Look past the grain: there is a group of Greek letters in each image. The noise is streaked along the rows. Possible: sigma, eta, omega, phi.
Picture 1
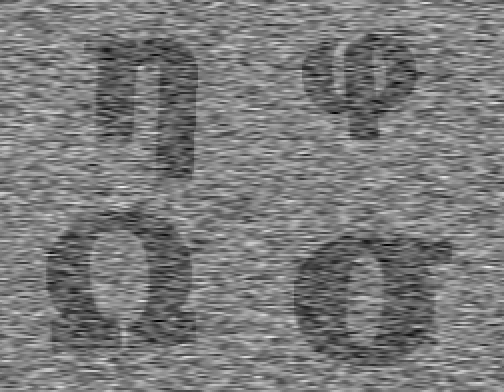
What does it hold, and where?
top left: eta; top right: phi; bottom left: omega; bottom right: sigma
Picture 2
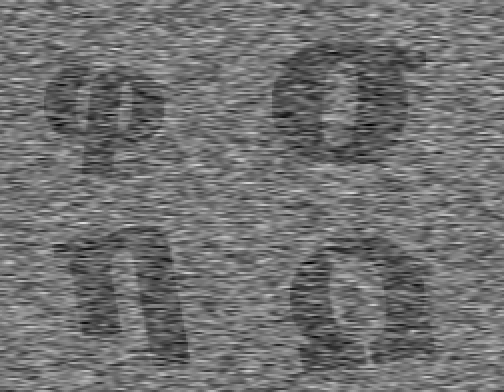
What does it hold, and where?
top left: phi; top right: sigma; bottom left: eta; bottom right: omega
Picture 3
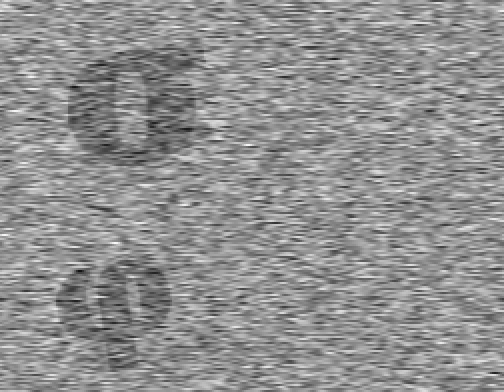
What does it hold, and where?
top left: sigma; bottom left: phi
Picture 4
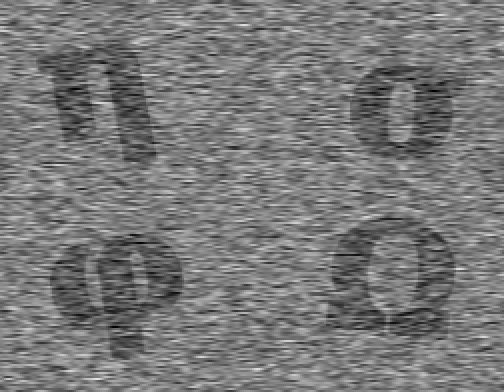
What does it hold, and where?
top left: eta; top right: sigma; bottom left: phi; bottom right: omega
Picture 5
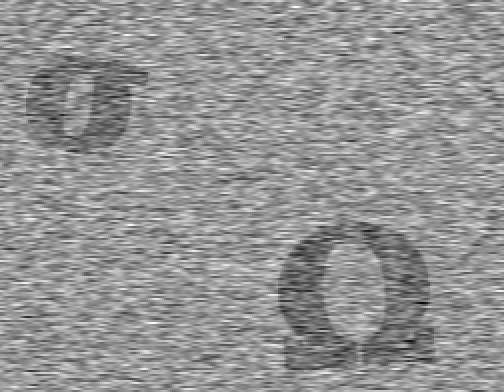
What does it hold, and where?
top left: sigma; bottom right: omega
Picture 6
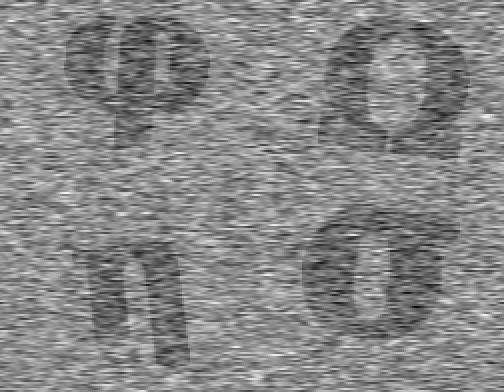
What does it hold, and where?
top left: phi; top right: omega; bottom left: eta; bottom right: sigma
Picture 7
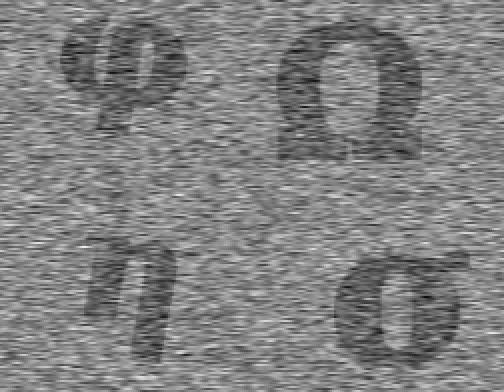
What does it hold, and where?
top left: phi; top right: omega; bottom left: eta; bottom right: sigma
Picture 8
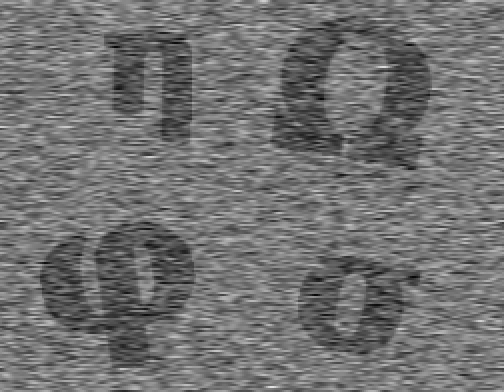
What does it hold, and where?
top left: eta; top right: omega; bottom left: phi; bottom right: sigma
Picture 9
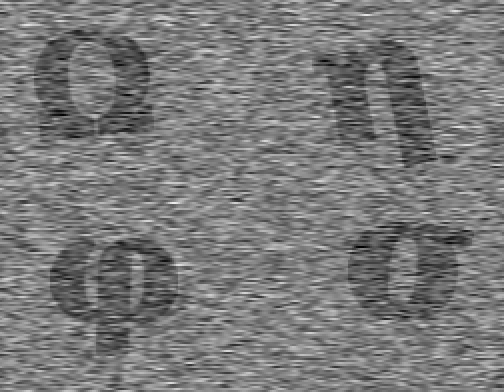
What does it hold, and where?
top left: omega; top right: eta; bottom left: phi; bottom right: sigma
